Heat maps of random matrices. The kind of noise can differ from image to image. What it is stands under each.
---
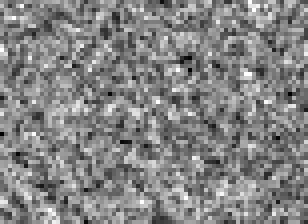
blotchy
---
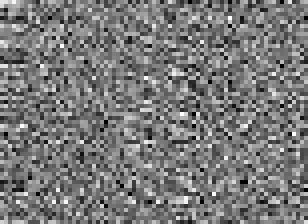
low rank plus noise
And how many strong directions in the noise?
two
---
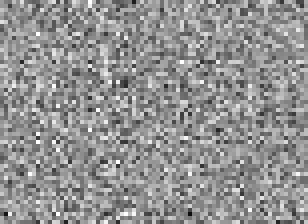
low rank plus noise
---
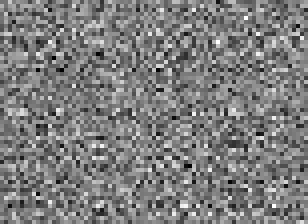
low rank plus noise
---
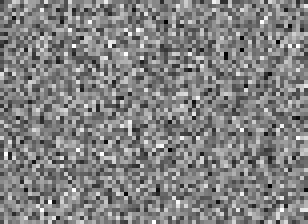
independent entries
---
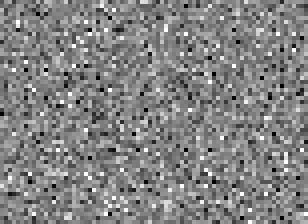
heavy tails
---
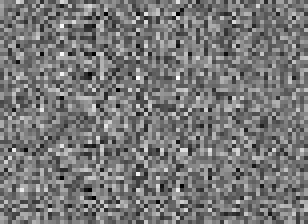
low rank plus noise
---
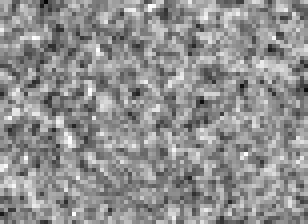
blotchy
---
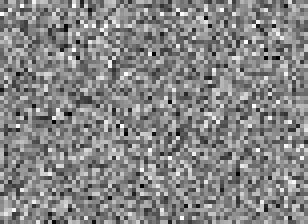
independent entries
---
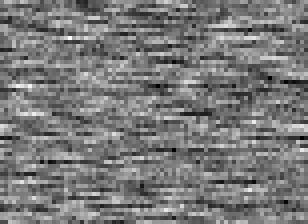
streaked along the rows
